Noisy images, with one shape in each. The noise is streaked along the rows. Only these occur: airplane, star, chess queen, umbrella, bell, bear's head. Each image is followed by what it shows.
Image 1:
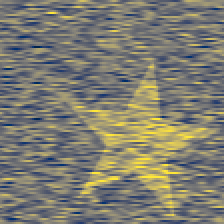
light star
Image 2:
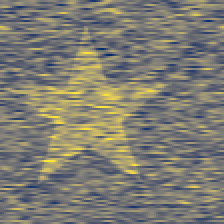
light star
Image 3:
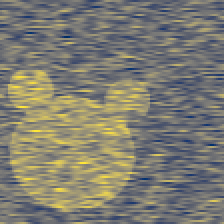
light bear's head
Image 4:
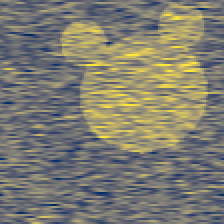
light bear's head
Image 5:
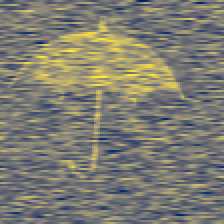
light umbrella
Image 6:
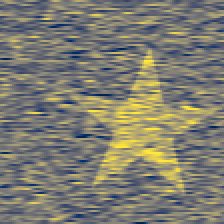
light star
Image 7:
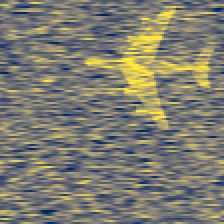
light airplane
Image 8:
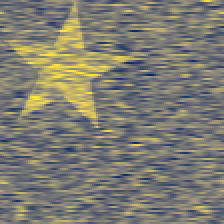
light star
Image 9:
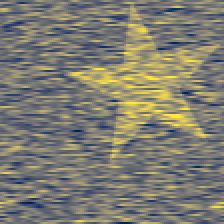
light star
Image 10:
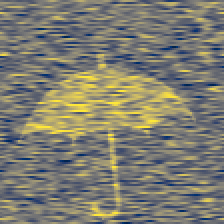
light umbrella
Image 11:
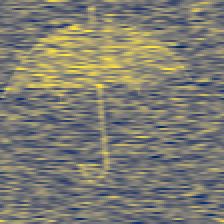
light umbrella
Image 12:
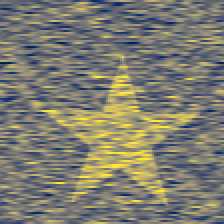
light star
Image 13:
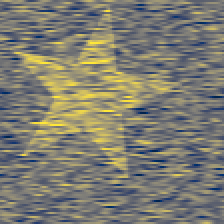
light star
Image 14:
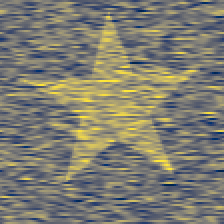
light star
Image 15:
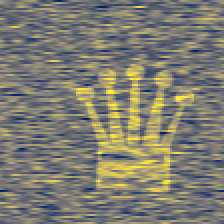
light chess queen
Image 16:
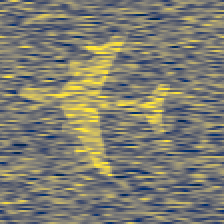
light airplane
